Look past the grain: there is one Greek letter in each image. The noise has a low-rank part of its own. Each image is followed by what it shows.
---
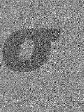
sigma
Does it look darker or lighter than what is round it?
darker
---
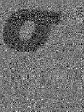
sigma
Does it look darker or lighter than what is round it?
darker
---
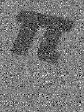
pi
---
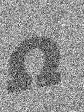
omega
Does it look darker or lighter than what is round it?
darker
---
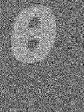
theta
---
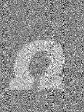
omega
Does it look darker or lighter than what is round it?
lighter
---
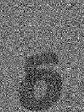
delta
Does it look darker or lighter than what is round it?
darker
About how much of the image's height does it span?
half
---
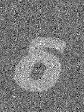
delta
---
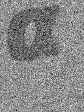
alpha
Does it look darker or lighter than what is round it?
darker
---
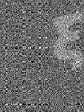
xi
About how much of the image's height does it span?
half
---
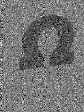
omega
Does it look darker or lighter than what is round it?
darker
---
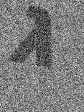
lambda
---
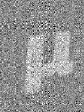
mu
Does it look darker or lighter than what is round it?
lighter
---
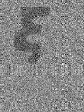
xi
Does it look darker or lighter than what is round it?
darker
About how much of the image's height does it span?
half
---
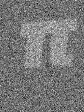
pi
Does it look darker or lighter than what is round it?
lighter
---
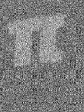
pi
